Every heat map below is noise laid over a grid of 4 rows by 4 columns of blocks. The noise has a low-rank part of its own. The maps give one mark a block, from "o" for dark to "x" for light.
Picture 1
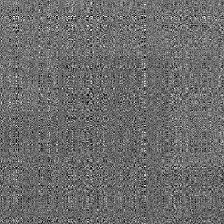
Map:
xxxx
xoox
ooox
oooo
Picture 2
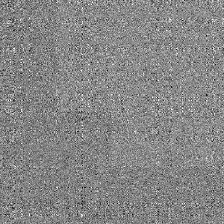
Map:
oxxx
oxxx
ooxx
oooo
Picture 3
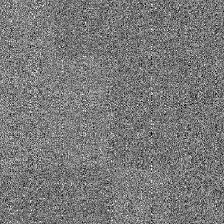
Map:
xooo
xxoo
xxoo
ooxo
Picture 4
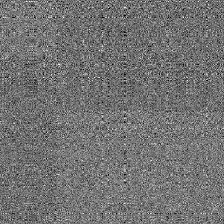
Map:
xooo
oooo
oxxx
oxxx
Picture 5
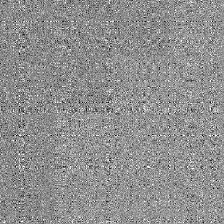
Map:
ooox
ooxx
oxxx
oxxx
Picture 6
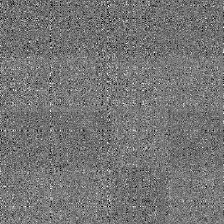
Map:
oooo
xxxx
ooxo
xxox
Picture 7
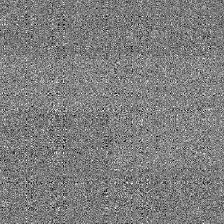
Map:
oooo
xxxx
ooxx
oooo
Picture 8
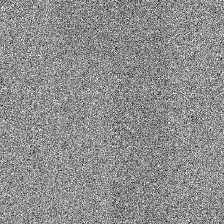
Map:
xoox
xxox
xxox
xxox
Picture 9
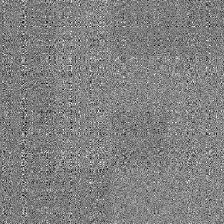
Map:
oxoo
oxxx
oxox
ooxx
